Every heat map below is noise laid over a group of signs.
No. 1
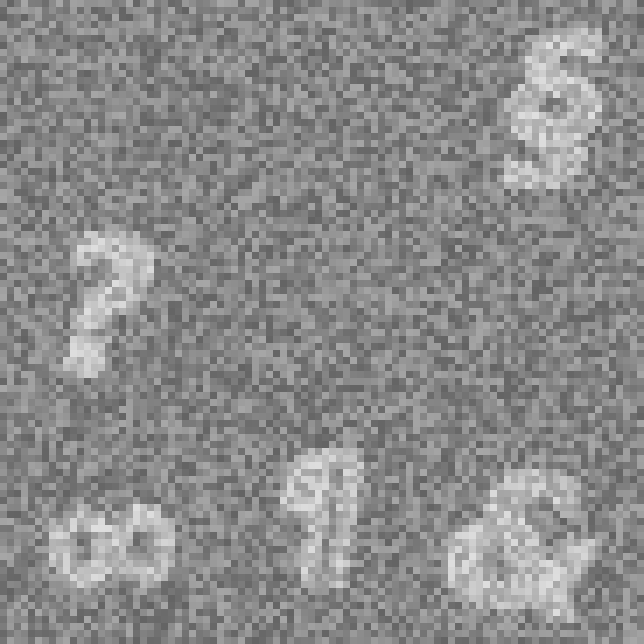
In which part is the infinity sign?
bottom left
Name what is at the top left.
nothing
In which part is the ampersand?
bottom right
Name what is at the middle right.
nothing
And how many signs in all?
5
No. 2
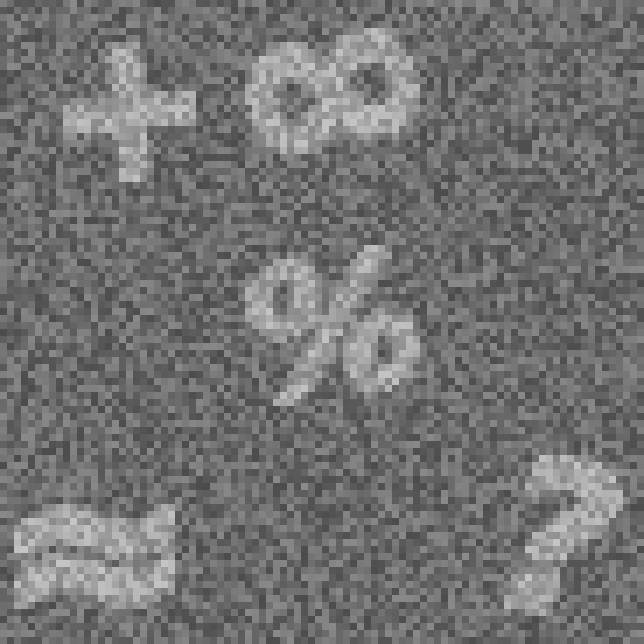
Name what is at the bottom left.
approximately sign
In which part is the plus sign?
top left
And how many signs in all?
5
